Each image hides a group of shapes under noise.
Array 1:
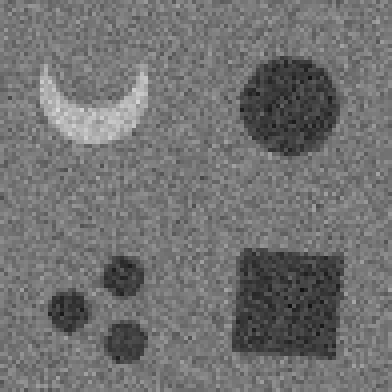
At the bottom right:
square
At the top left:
crescent
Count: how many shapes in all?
4
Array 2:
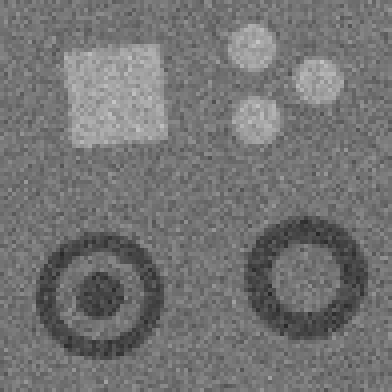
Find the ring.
bottom right
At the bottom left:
bullseye
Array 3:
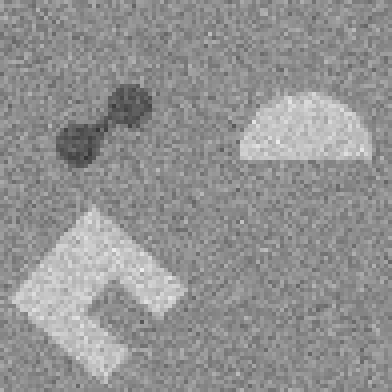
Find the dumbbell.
top left
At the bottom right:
nothing
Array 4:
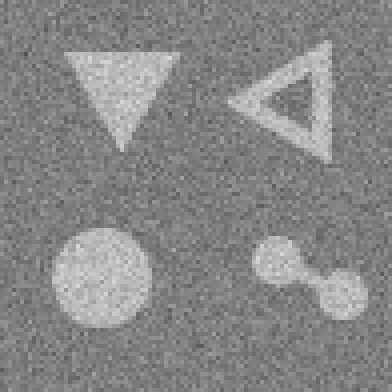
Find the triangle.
top left
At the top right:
triangle frame
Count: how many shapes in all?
4
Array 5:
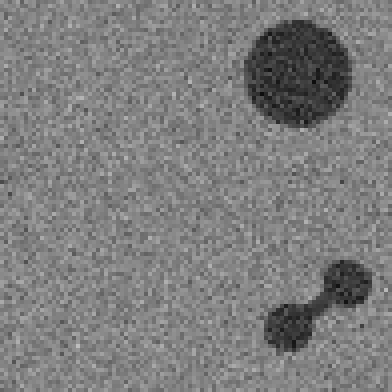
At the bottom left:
nothing
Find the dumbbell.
bottom right
